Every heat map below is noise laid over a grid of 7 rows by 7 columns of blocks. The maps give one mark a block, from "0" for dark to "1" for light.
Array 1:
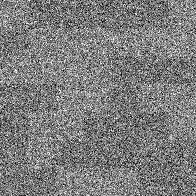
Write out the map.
1000001
0111111
1111000
0011011
0110001
0100000
0011100
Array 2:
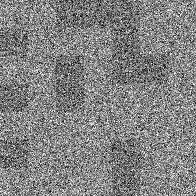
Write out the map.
1100011
0111011
1101001
0101111
1111111
0111011
1111011
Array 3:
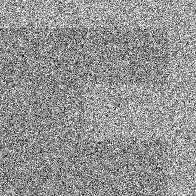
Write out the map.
1111111
0000001
0000001
0001111
0001111
0000001
0000001
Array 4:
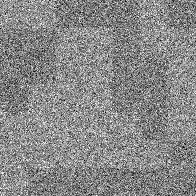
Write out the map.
1100010
0011011
0011001
0111001
1111101
1111110
1000000
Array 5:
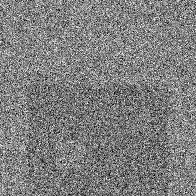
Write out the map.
1111111
1111111
1111111
1000001
1000001
1010001
1000001
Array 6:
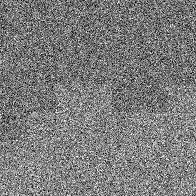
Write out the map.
0000000
0000000
0000000
0011001
0111111
1111111
1111111
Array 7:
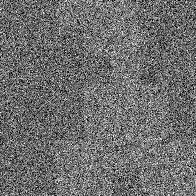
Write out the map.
0011100
0001100
0000100
0001110
0001110
0011111
0011011
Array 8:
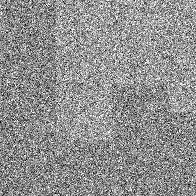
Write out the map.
0011111
0011111
0011111
0011001
0011000
0000000
0000000
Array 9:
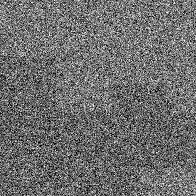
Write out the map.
1111111
1111111
0011111
0011001
0000000
0000000
0000011
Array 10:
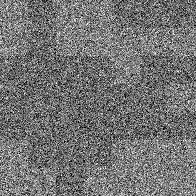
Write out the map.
1011000
1011111
0000100
0000001
0000000
1000111
1101111
